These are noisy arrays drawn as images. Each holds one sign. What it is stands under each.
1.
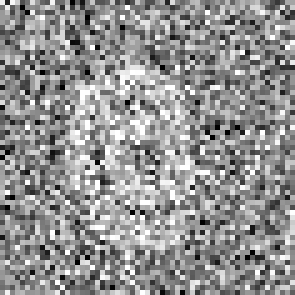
light at sign
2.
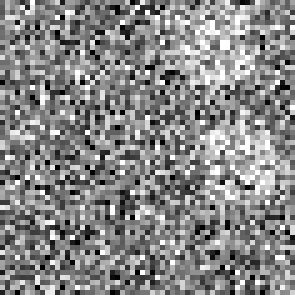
light colon
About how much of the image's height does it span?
two thirds
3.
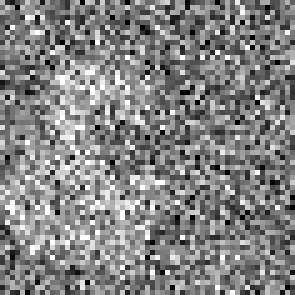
light ampersand
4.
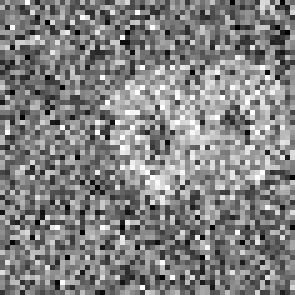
light infinity sign
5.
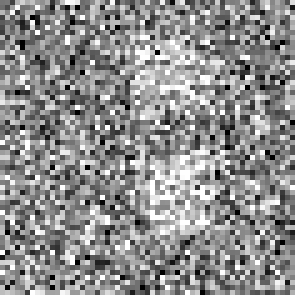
light colon
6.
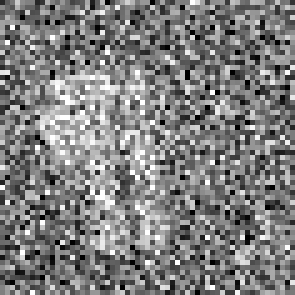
light pilcrow
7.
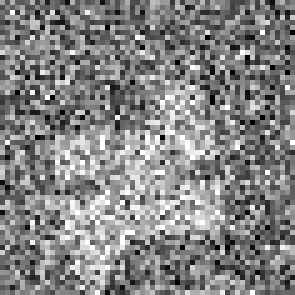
light not-equal sign
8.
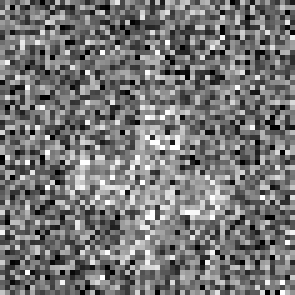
light plus sign
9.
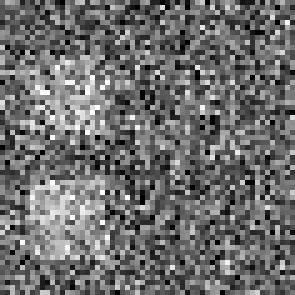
light colon
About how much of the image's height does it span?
two thirds
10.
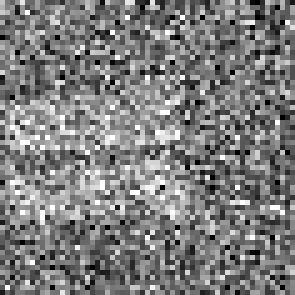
light equals sign
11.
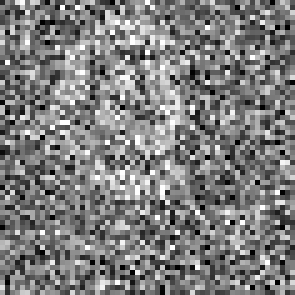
light at sign
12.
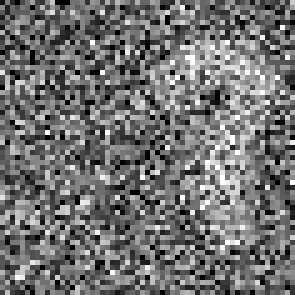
light question mark
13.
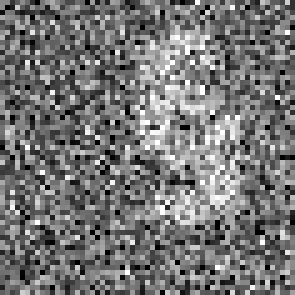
light section sign
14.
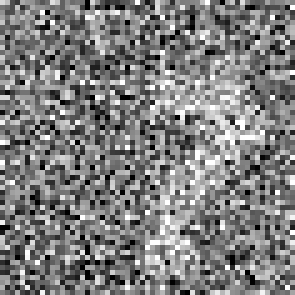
light question mark
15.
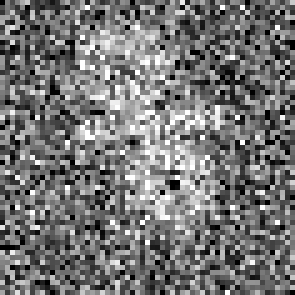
light percent sign
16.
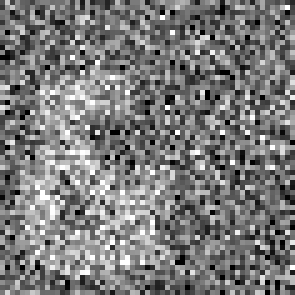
light ampersand
